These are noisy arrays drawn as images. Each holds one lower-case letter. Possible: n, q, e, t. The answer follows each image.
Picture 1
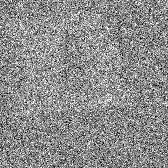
n
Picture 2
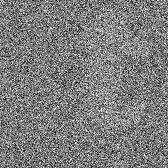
t
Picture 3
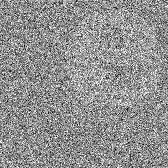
e
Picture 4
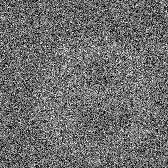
e
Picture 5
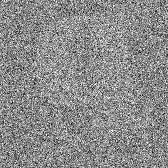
q
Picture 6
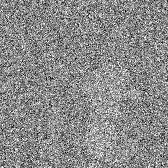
t
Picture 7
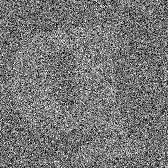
q
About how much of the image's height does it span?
nearly all
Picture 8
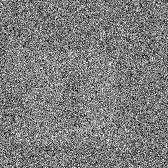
n
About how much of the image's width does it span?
two thirds
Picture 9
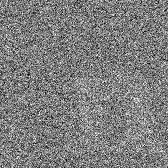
n
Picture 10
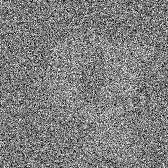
q
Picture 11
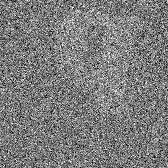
q
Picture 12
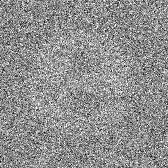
e
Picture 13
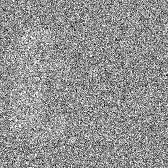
t
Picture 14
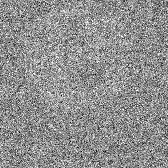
e
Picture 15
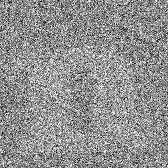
n
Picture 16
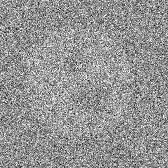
e
